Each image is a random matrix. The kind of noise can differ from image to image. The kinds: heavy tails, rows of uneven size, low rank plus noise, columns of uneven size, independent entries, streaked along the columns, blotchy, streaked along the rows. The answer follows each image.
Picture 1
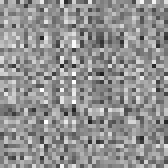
low rank plus noise
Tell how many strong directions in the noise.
two
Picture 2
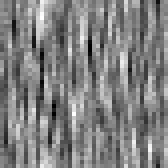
streaked along the columns
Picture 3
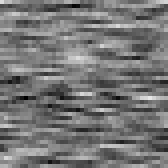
streaked along the rows
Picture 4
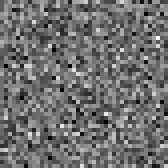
independent entries
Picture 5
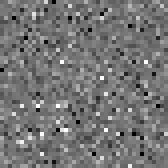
heavy tails
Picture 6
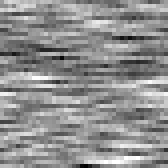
streaked along the rows
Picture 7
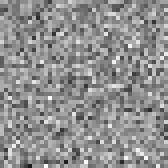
independent entries
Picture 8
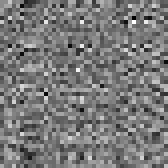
low rank plus noise
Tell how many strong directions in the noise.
three or four
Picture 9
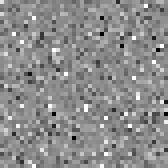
heavy tails
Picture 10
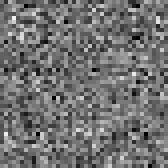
low rank plus noise
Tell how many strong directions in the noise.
five to eight
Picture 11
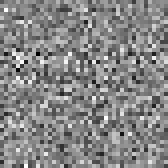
low rank plus noise
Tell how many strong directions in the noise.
five to eight
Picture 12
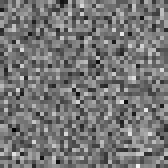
independent entries
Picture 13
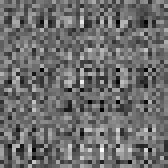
low rank plus noise
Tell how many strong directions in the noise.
two
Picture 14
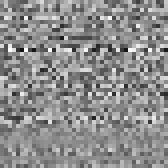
rows of uneven size
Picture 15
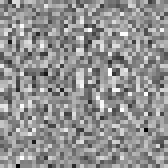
low rank plus noise
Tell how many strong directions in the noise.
three or four
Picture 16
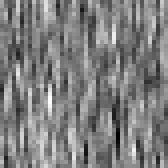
streaked along the columns
